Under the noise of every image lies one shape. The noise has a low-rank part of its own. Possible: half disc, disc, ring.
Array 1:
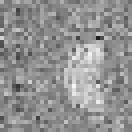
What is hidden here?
light half disc
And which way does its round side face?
left
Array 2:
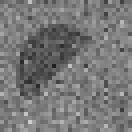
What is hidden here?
dark half disc
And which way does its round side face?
up and left
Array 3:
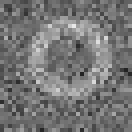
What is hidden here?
light ring
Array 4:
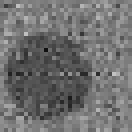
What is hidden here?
dark disc
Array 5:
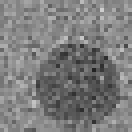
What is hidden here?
dark disc
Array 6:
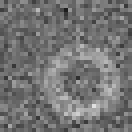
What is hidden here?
light ring
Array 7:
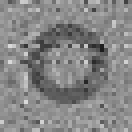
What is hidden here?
dark ring
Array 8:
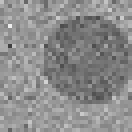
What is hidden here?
dark disc
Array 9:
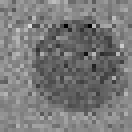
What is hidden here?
dark disc
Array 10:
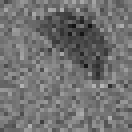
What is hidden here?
dark half disc
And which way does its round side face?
up and right
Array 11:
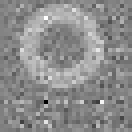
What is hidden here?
light ring
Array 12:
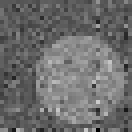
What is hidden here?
light disc
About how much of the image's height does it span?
two thirds
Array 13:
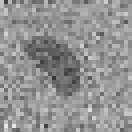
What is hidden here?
dark half disc
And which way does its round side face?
up and right
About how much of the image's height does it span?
half
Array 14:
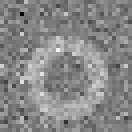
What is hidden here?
light ring
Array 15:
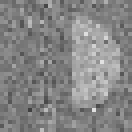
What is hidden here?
light half disc
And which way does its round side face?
right
